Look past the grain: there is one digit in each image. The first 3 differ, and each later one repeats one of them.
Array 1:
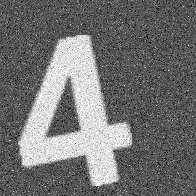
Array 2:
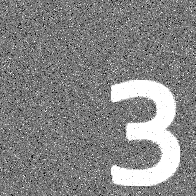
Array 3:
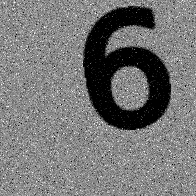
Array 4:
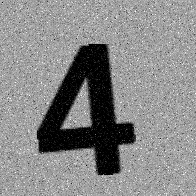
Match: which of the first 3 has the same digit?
1
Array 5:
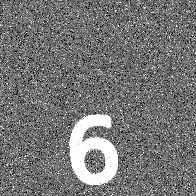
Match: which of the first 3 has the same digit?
3
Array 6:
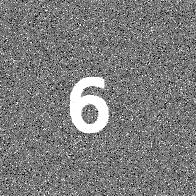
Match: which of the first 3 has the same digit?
3
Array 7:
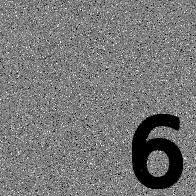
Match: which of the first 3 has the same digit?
3
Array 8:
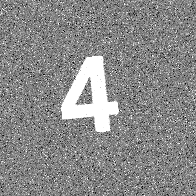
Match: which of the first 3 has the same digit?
1
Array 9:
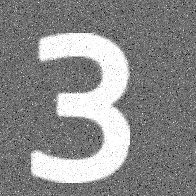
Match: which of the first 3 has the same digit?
2
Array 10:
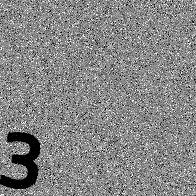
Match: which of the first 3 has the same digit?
2
